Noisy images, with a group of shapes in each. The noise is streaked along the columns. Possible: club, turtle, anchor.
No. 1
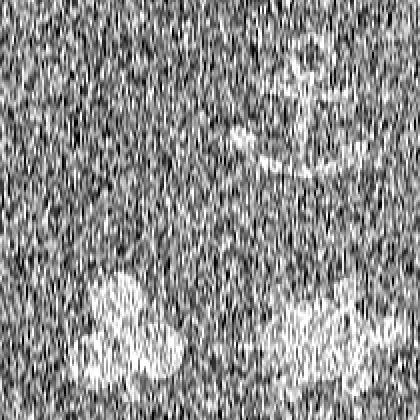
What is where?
top right: anchor; bottom left: club; bottom right: turtle
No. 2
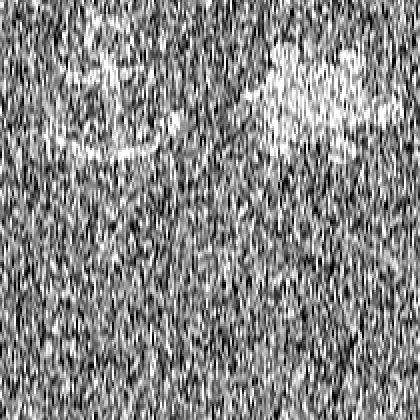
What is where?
top left: anchor; top right: turtle
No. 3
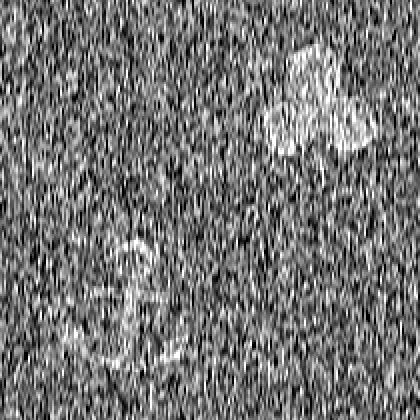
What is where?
top right: club; bottom left: anchor
